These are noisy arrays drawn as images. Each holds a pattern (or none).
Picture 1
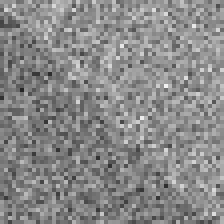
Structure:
a sharp edge
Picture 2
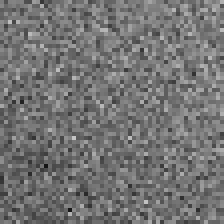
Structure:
a smooth slope
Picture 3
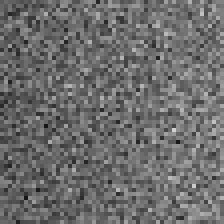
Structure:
a smooth slope
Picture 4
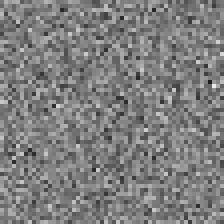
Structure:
only noise
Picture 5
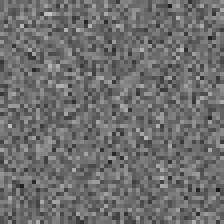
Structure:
only noise
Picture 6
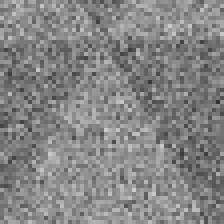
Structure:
spokes from one point
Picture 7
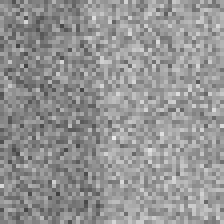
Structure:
a sharp edge
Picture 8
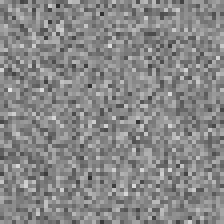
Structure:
only noise
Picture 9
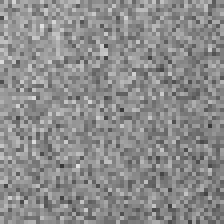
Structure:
a smooth slope
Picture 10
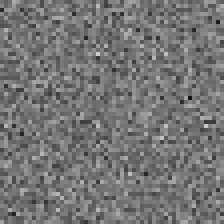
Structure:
only noise
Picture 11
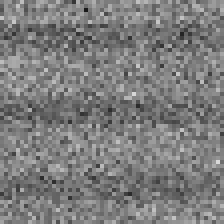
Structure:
horizontal stripes
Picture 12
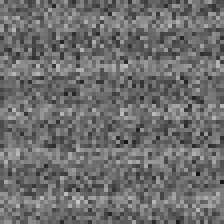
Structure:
horizontal stripes
